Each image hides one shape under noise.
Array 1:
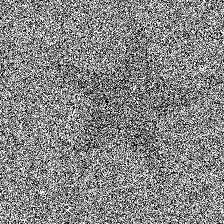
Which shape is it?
star
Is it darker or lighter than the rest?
darker
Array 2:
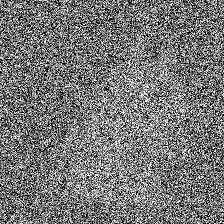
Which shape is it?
chess knight
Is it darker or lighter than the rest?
lighter
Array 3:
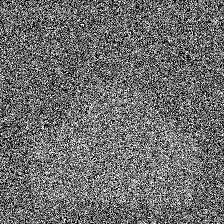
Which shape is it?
cloud
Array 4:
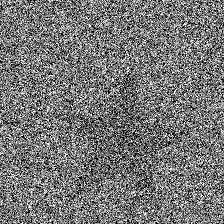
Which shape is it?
star
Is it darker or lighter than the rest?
darker
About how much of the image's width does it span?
two thirds
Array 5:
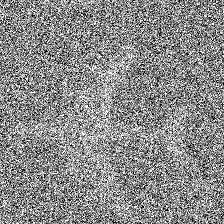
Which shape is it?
airplane
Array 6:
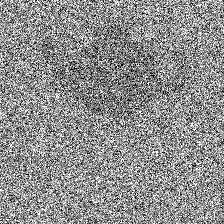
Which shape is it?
teapot
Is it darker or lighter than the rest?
darker
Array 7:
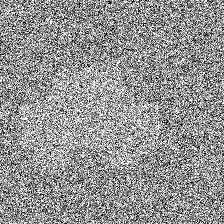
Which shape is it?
car
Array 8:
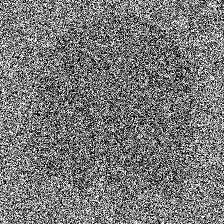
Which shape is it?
ghost
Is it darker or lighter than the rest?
darker
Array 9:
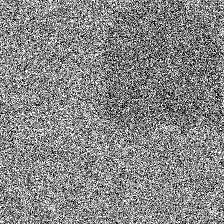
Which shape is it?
ghost
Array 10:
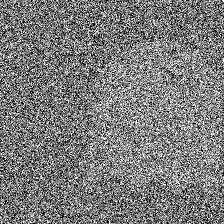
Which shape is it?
ghost
